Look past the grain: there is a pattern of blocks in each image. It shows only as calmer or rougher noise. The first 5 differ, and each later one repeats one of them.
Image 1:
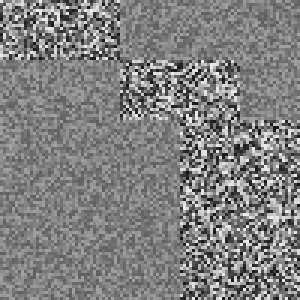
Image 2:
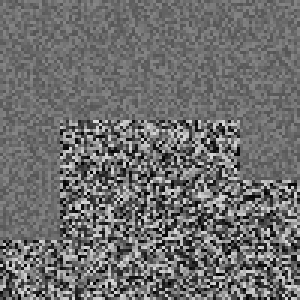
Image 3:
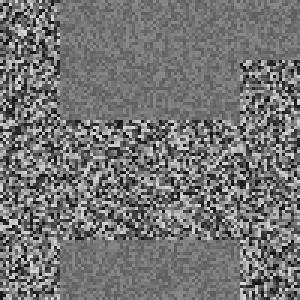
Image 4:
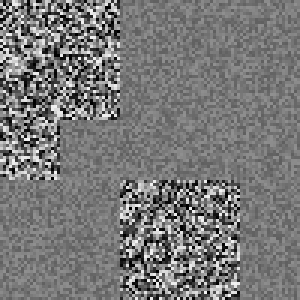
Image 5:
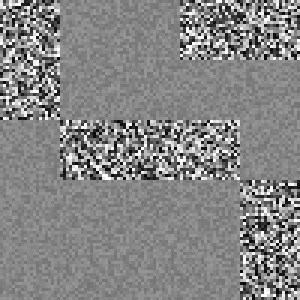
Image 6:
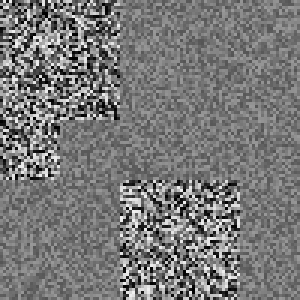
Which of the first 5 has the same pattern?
4
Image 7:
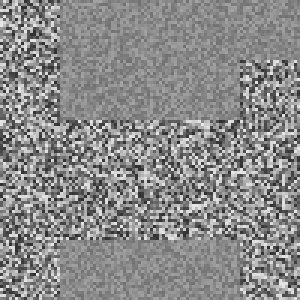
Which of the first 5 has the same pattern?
3
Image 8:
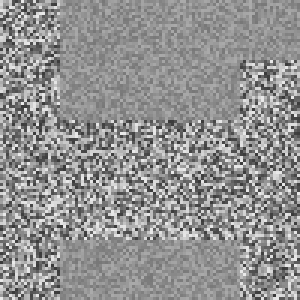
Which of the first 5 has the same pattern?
3
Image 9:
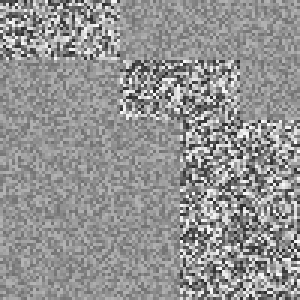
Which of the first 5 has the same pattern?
1
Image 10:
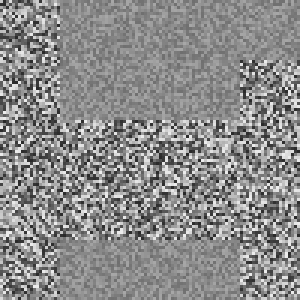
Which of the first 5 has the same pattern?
3
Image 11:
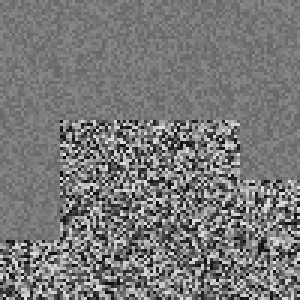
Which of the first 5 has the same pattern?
2
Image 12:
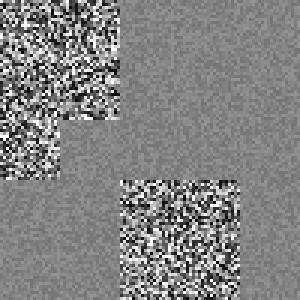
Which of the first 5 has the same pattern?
4
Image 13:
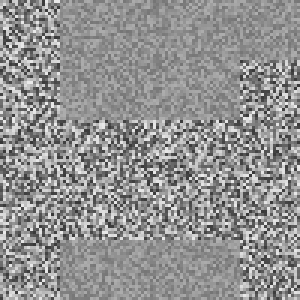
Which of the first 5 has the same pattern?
3
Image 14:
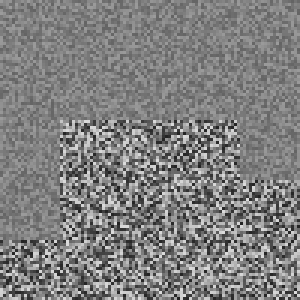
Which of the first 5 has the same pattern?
2
